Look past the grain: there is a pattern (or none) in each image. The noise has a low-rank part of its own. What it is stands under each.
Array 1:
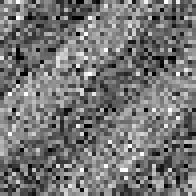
diagonal stripes
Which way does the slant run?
bottom left to top right
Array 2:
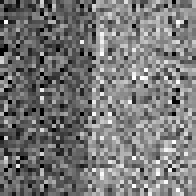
a sharp edge
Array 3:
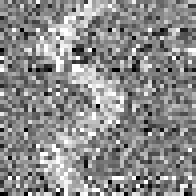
a wavy band
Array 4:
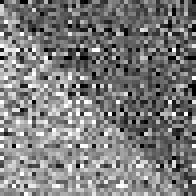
a sharp edge
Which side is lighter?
bottom left
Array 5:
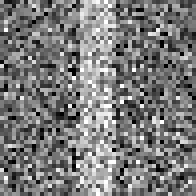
one vertical stripe
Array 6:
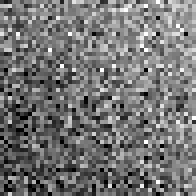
a smooth slope
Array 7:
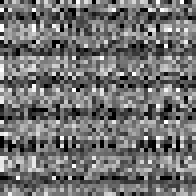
horizontal stripes
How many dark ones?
6
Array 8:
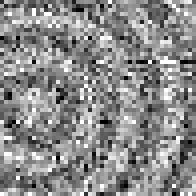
rings round one point
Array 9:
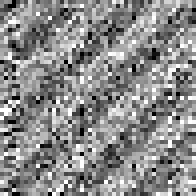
diagonal stripes
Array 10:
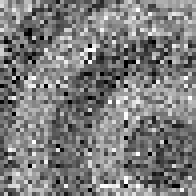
rings round one point
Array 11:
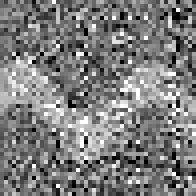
a wavy band
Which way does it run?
left to right
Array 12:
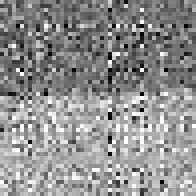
a sharp edge
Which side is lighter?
bottom
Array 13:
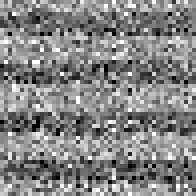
horizontal stripes
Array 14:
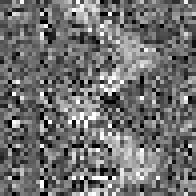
a wavy band
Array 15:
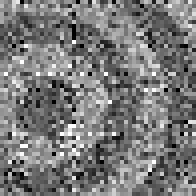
rings round one point
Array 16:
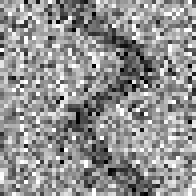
a wavy band
